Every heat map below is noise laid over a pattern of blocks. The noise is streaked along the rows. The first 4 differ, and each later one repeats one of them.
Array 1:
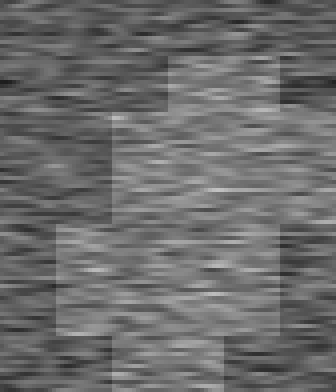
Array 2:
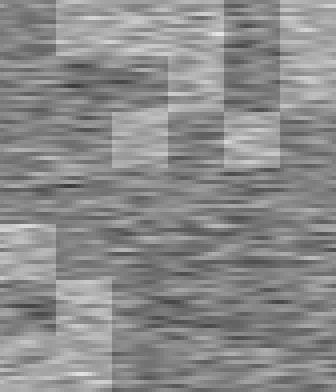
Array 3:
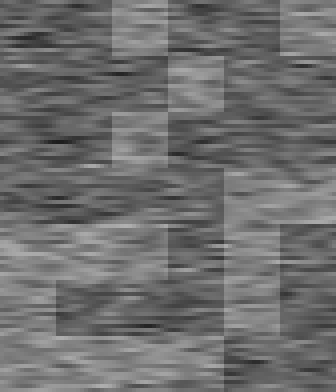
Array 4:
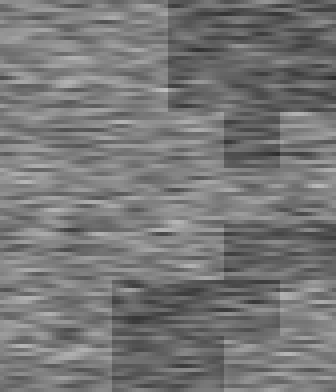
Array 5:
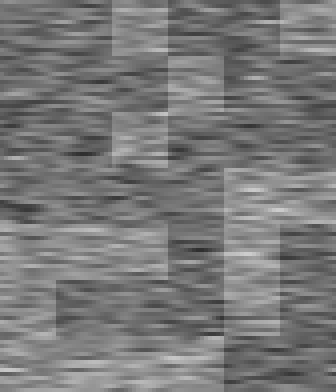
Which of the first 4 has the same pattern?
3
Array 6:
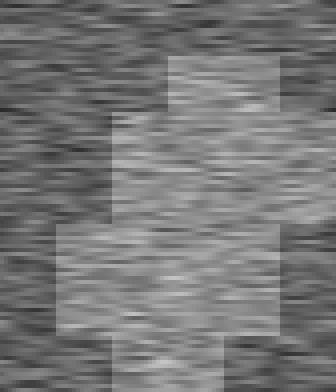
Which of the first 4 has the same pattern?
1
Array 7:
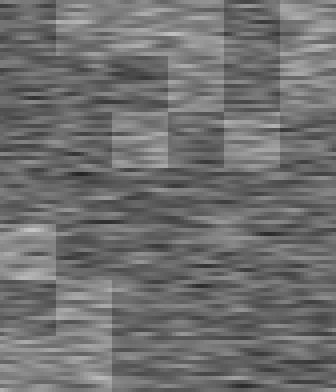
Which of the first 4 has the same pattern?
2
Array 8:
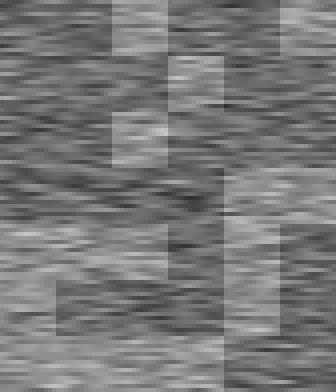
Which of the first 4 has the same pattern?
3
